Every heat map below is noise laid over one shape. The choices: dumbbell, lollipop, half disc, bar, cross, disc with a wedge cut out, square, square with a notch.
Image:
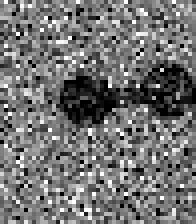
dumbbell
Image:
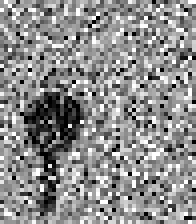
lollipop
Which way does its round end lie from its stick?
up
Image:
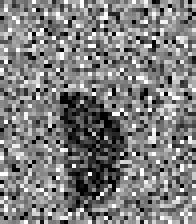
half disc
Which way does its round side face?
right
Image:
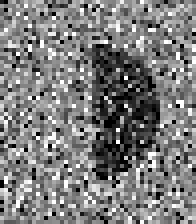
half disc
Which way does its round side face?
right
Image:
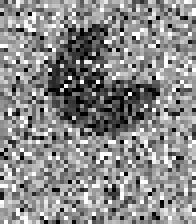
disc with a wedge cut out
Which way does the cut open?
up and right
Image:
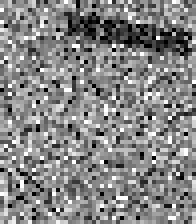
bar
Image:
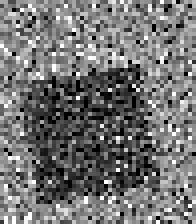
square
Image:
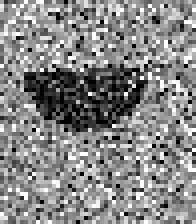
half disc
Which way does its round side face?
down
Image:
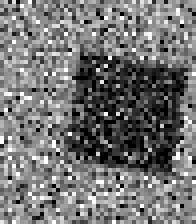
square
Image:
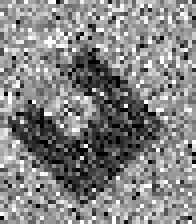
square with a notch
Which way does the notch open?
up and left
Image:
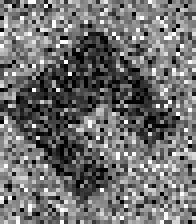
square with a notch
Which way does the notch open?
down and right
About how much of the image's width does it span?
nearly all
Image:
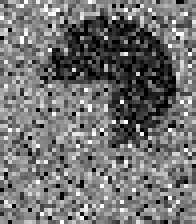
disc with a wedge cut out
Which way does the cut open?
down and left
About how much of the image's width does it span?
two thirds
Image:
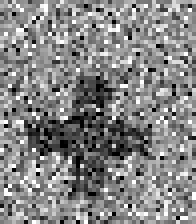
cross
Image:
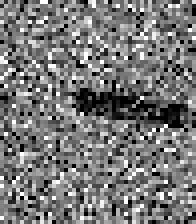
bar
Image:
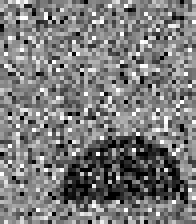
half disc
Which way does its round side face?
up
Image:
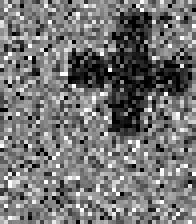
cross
